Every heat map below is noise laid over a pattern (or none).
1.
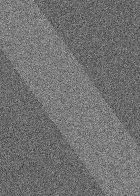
a diagonal band
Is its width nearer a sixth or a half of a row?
a half
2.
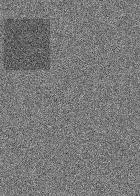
one block
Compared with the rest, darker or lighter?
darker
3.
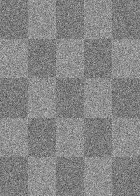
a checkerboard
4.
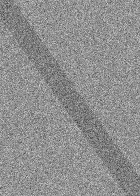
a diagonal band
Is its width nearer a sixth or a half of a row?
a sixth
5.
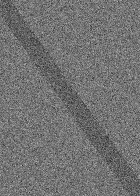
a diagonal band
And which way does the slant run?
top left to bottom right
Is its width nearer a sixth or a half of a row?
a sixth
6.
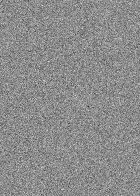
only noise
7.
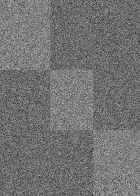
blocks along the diagonal
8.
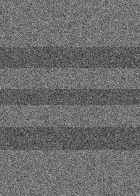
bands of rows
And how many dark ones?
3
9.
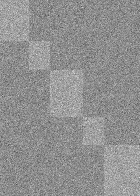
blocks along the diagonal
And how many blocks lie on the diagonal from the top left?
5
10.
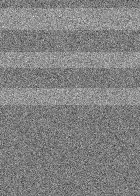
bands of rows
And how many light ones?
3
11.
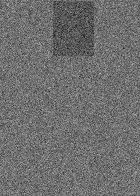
one block
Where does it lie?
top middle
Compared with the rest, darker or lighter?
darker
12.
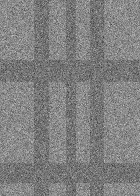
bands of rows crossing bands of columns
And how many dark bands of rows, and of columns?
2 and 3
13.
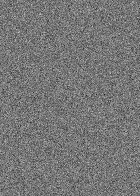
only noise
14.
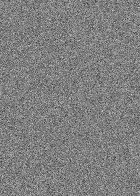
only noise
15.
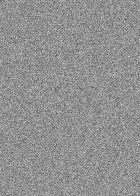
only noise
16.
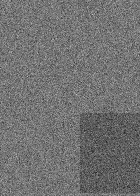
one block
